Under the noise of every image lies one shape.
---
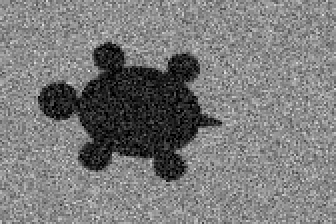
turtle
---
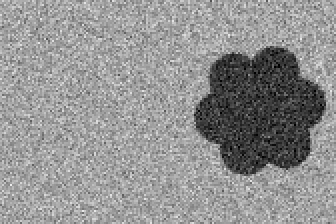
flower
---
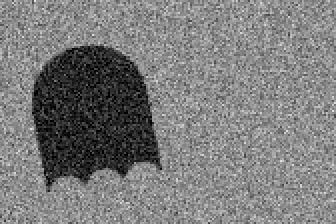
ghost
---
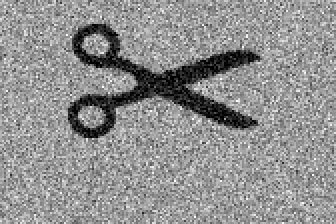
pair of scissors
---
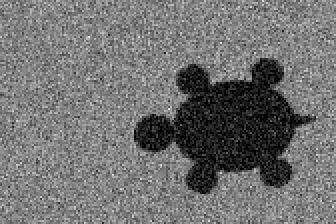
turtle
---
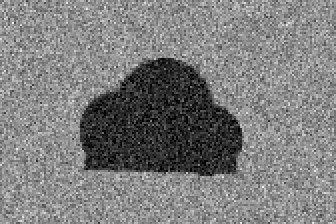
cloud
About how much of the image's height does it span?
half
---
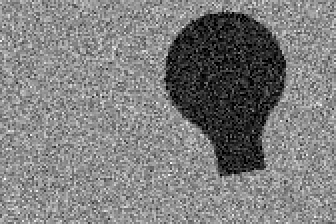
light bulb
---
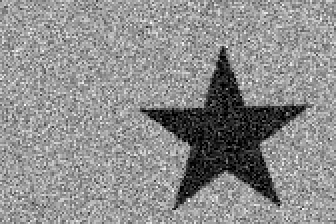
star
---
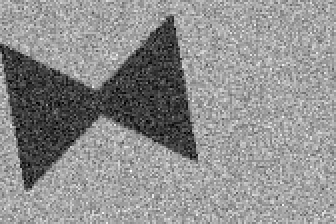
bow tie
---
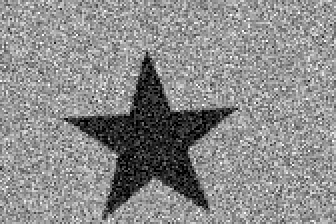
star
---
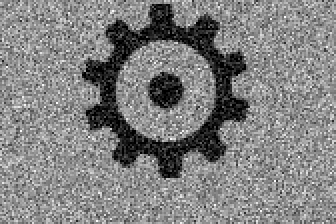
gear
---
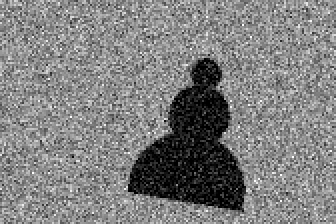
chess pawn
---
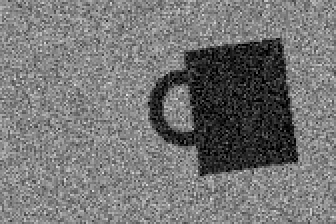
cup
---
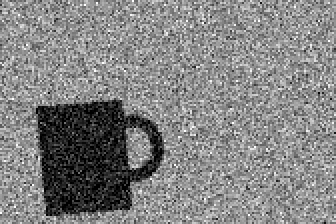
cup
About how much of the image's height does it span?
half
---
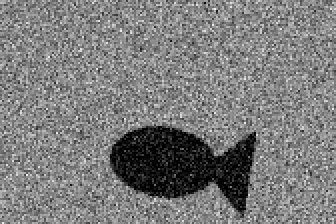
fish
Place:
bottom middle
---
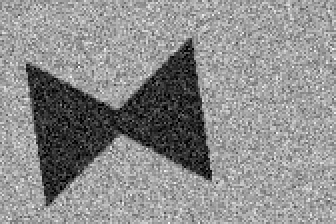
bow tie
